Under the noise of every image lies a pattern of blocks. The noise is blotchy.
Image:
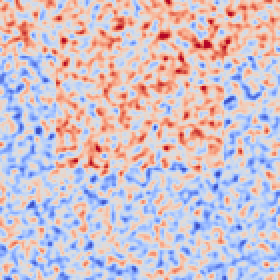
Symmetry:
left and right mirror each other
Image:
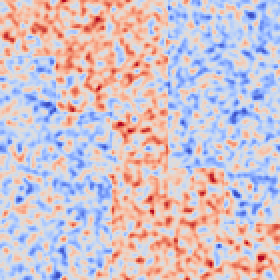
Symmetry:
the same after a half turn
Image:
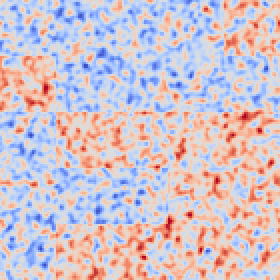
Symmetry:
no symmetry
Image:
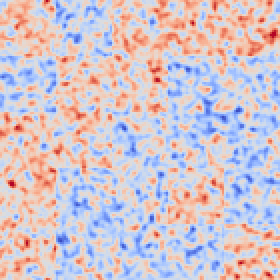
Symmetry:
mirrored about the diagonal from the top left
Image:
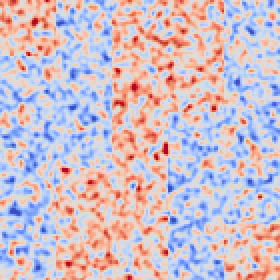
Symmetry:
the same after a half turn
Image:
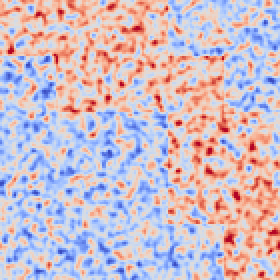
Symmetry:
mirrored about the diagonal from the bottom left
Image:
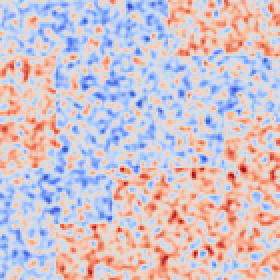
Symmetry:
no symmetry
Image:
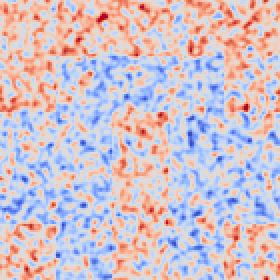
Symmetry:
left and right mirror each other
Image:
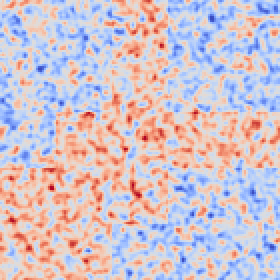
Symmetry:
mirrored about the diagonal from the bottom left
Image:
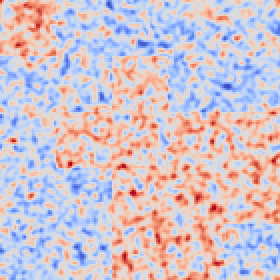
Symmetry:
mirrored about the diagonal from the top left
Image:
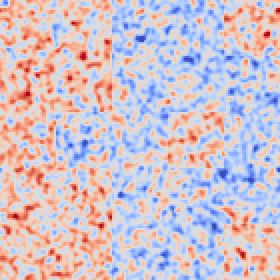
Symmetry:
top and bottom mirror each other
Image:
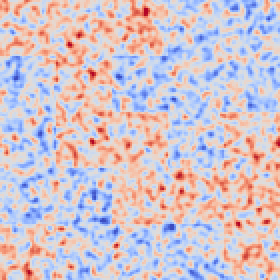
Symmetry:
mirrored about the diagonal from the bottom left
